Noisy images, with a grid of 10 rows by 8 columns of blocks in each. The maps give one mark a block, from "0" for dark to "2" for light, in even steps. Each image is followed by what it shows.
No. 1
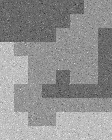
00000011
00000111
00001110
21111110
22111110
22110110
21100000
21111111
22112222
22222222
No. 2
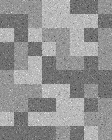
11122001
00122220
20211201
01021221
01201101
12200000
11122010
11002201
20222211
00001021
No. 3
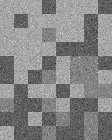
22202220
20222202
22212202
22220002
02202110
02012112
20220211
10012002
00201010
20010010
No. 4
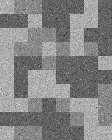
21100020
00200220
22110200
21121210
20010002
20220000
20222001
22101221
00000121
21100022
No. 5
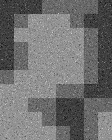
00011110
01222100
02222210
01222210
01222210
12222210
22221100
22110011
22210012
22221012
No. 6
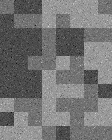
10022221
01121222
00010011
00010022
00112122
00021102
00022210
21121112
02122122
22210111
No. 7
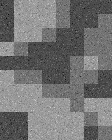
02221000
02221001
02210011
21000011
00000121
21100110
22211100
22222122
00222212
00222201
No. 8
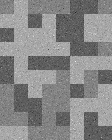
12111001
22020022
02220022
22222001
02000222
02221210
10211012
10011222
11010202
22111200
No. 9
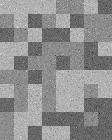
22221120
12012011
01200211
22011102
20110100
11012222
21212212
01212200
12200010
12022000
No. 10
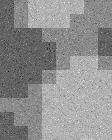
01222211
01222111
00011110
00001110
00001221
00012222
00122222
11122222
01122222
00122222
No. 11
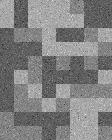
20222100
20222200
01120012
00022221
00101010
02100002
01202111
01121222
10000220
11101221
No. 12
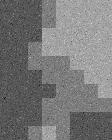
00012222
00012222
00022222
00122222
00111222
00011122
00001112
00011111
00011000
00121000
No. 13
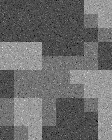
00000022
00000012
00000001
22200010
22211110
01111222
01111122
12210012
12210002
01200002
